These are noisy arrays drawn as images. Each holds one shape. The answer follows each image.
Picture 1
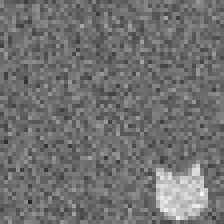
light cat's head, bottom right
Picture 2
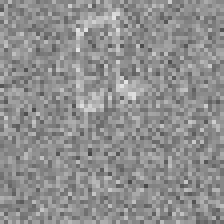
light pair of musical notes
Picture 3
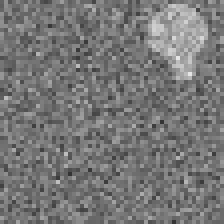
light light bulb, top right
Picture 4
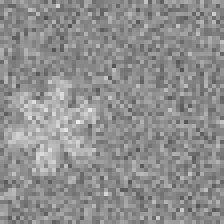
light asterisk, middle left
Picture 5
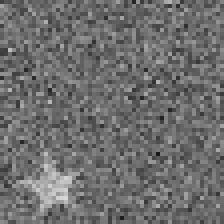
light star, bottom left
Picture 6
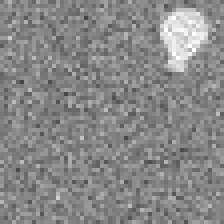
light light bulb, top right
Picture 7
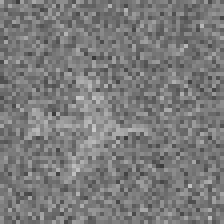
light airplane
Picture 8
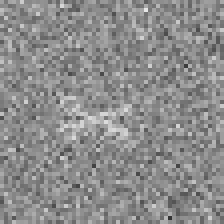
light pair of scissors, centre
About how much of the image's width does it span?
a third
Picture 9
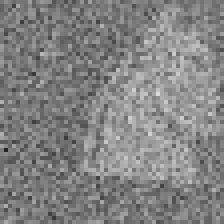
light chess knight
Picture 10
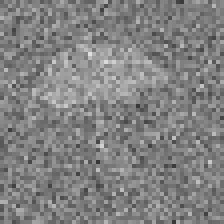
light umbrella
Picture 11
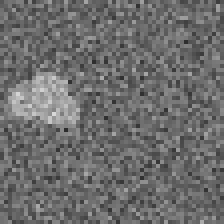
light cloud, middle left
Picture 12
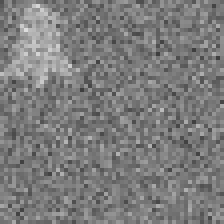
light bell, top left
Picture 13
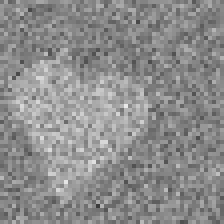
light heart
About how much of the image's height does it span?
two thirds
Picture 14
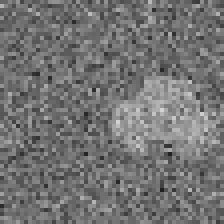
light car
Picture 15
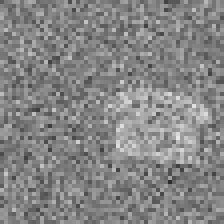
light telephone
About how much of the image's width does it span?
half
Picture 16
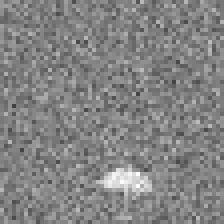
light umbrella, bottom middle
